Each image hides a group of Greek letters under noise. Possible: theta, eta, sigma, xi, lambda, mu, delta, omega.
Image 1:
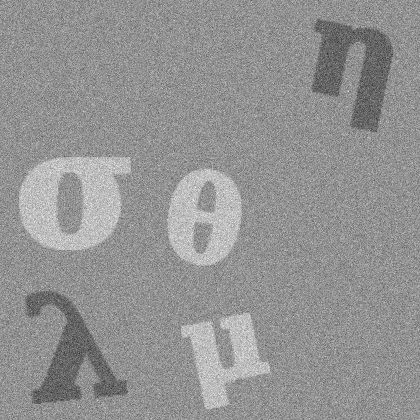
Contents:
top right: dark eta; middle left: light sigma; centre: light theta; bottom left: dark lambda; bottom middle: light mu
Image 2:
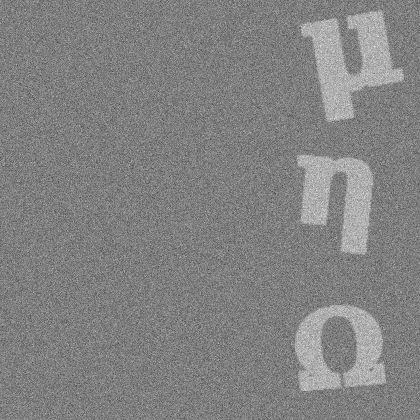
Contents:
top right: light mu; middle right: light eta; bottom right: light omega
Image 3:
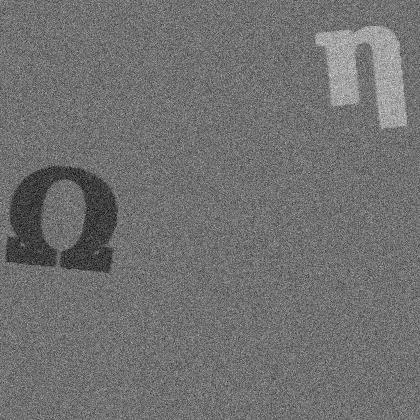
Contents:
top right: light eta; middle left: dark omega
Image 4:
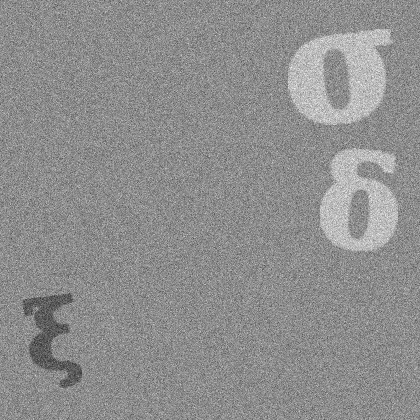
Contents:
top right: light sigma; middle right: light delta; bottom left: dark xi
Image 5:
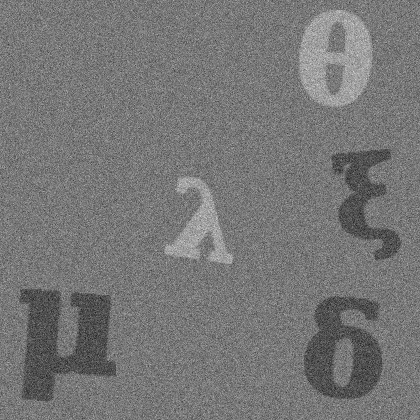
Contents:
top right: light theta; centre: light lambda; middle right: dark xi; bottom left: dark mu; bottom right: dark delta
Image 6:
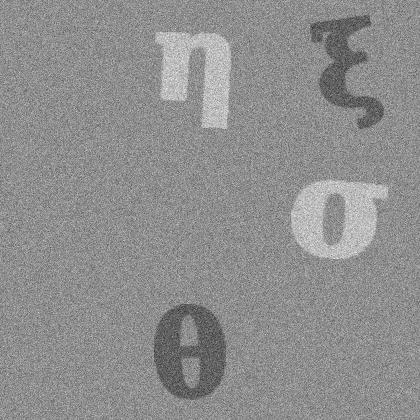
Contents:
top middle: light eta; top right: dark xi; middle right: light sigma; bottom middle: dark theta
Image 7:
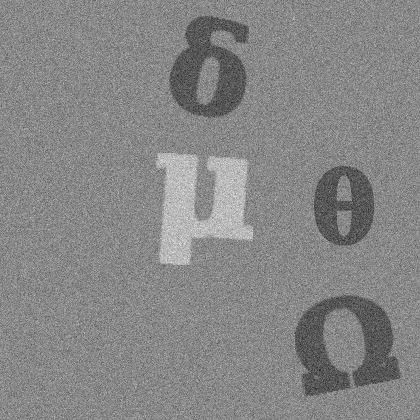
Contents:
top middle: dark delta; centre: light mu; middle right: dark theta; bottom right: dark omega
